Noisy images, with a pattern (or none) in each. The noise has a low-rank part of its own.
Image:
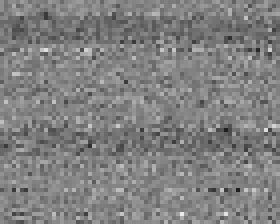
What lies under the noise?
bands of rows
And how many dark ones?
2
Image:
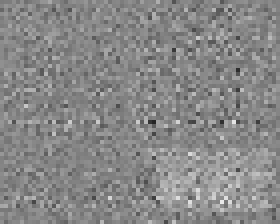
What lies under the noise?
one block
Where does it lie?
bottom right
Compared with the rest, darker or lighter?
lighter
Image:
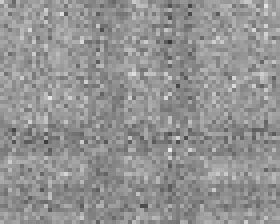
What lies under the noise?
bands of rows crossing bands of columns
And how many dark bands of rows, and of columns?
2 and 2
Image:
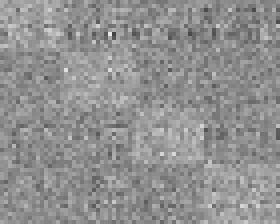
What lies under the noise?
blocks along the diagonal
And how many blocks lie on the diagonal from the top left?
4
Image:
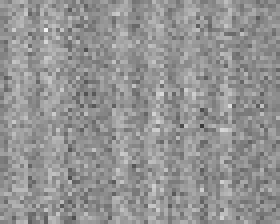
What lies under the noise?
bands of columns
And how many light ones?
6
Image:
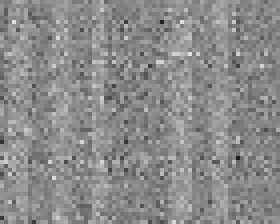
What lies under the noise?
bands of columns
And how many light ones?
5
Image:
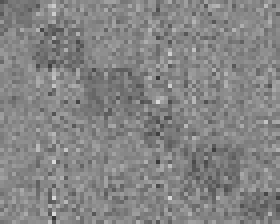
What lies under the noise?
blocks along the diagonal
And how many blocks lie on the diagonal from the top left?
6
